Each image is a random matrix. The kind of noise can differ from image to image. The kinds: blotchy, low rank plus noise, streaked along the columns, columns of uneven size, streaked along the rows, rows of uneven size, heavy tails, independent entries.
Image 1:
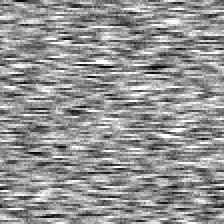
streaked along the rows
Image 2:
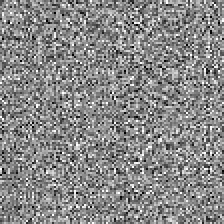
low rank plus noise
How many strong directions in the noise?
five to eight
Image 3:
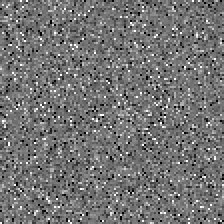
heavy tails
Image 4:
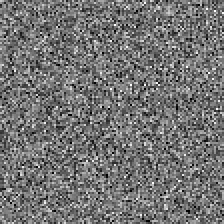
independent entries
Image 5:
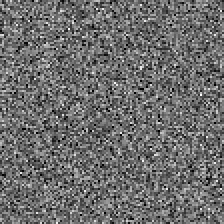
independent entries
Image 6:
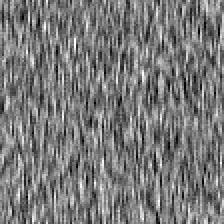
streaked along the columns
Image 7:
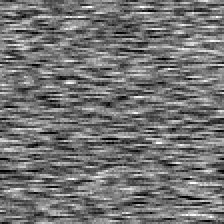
streaked along the rows
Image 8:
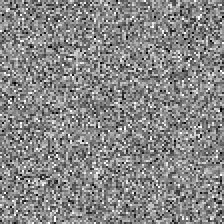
independent entries
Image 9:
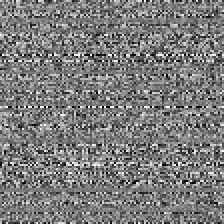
rows of uneven size
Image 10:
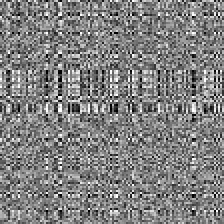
low rank plus noise
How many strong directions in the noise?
one
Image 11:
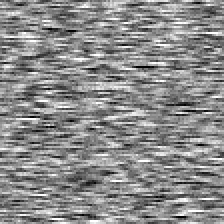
streaked along the rows
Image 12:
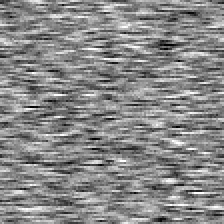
streaked along the rows
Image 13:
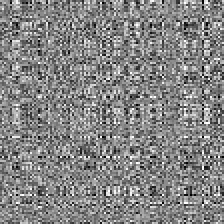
low rank plus noise
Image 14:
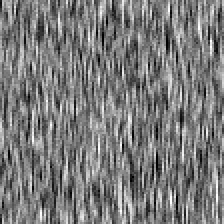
streaked along the columns
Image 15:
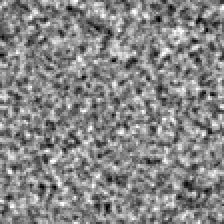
blotchy
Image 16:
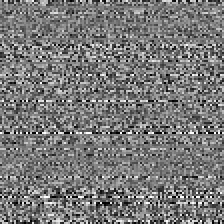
rows of uneven size
